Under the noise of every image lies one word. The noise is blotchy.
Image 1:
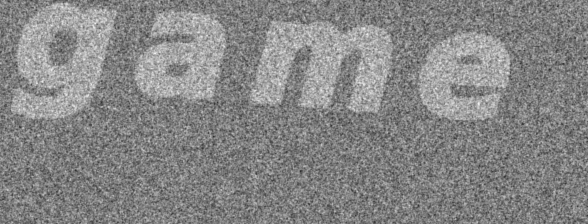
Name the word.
game
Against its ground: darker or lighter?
lighter
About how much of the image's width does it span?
nearly all
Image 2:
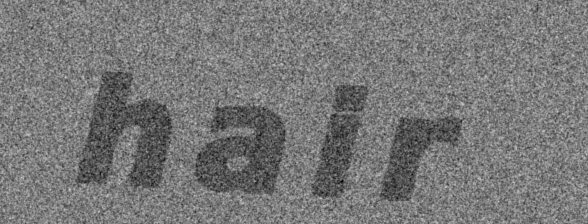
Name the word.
hair
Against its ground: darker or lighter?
darker
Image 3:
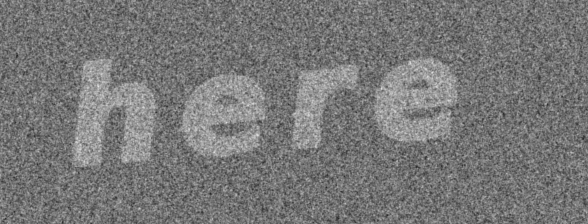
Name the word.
here
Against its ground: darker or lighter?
lighter
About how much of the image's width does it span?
two thirds
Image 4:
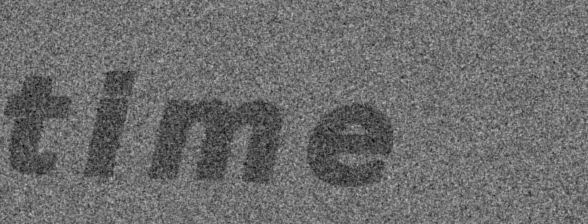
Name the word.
time
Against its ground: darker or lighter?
darker
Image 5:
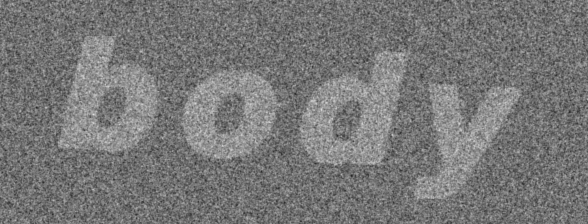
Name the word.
body
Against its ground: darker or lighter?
lighter
